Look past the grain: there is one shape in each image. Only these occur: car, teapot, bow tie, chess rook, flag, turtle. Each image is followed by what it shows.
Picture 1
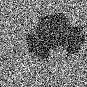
car
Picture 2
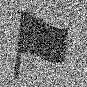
flag
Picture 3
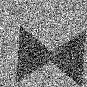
bow tie
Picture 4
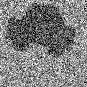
car
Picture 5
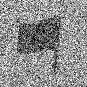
flag
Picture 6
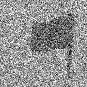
flag
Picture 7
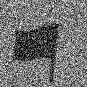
flag
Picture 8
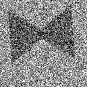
bow tie
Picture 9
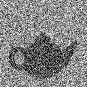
teapot
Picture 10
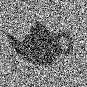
teapot
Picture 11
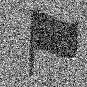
flag
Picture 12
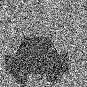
car
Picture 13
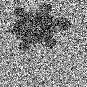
turtle
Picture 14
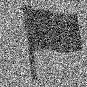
flag
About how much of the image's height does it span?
nearly all
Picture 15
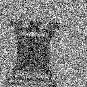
chess rook
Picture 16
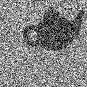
teapot
